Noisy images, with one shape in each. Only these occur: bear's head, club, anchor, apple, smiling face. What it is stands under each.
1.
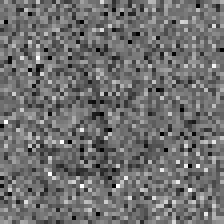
anchor
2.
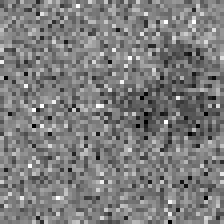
club
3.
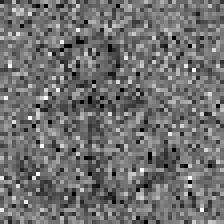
anchor
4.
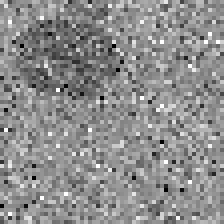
apple
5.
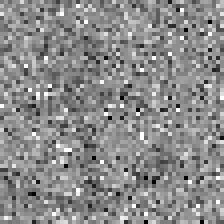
anchor
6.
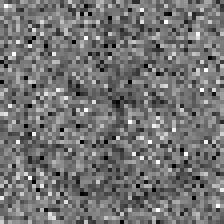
anchor
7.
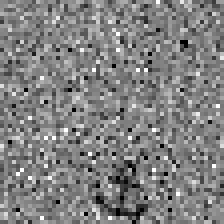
anchor
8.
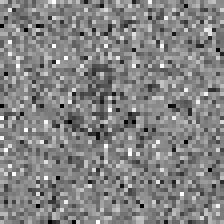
anchor
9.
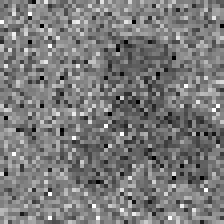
club
